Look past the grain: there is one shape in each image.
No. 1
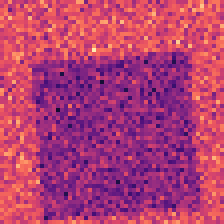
square
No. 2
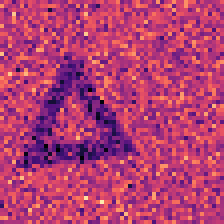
triangle frame
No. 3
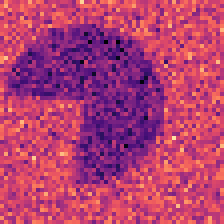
disc with a wedge cut out
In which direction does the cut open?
down and left
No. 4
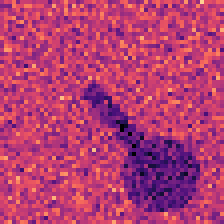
lollipop
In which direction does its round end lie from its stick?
down and right
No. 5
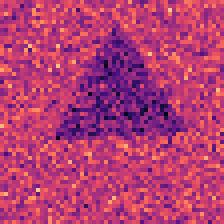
triangle
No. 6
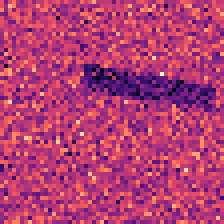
bar
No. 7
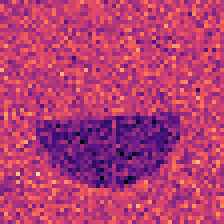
half disc
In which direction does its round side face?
down
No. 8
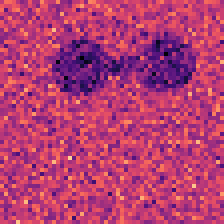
dumbbell
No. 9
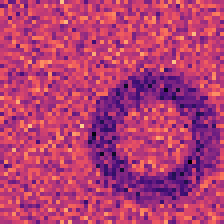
ring
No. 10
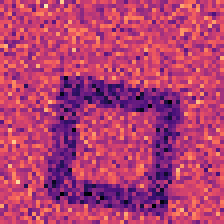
square frame
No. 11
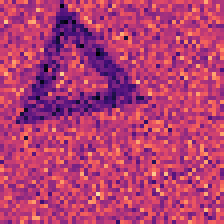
triangle frame
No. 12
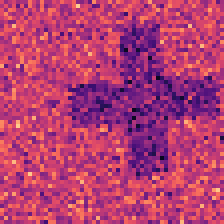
cross
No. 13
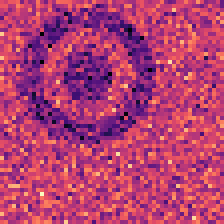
bullseye
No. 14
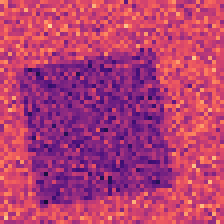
square
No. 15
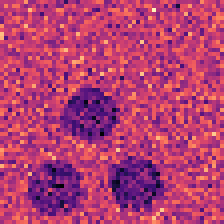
three dots
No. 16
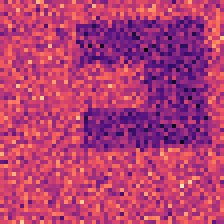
square with a notch
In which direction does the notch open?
left
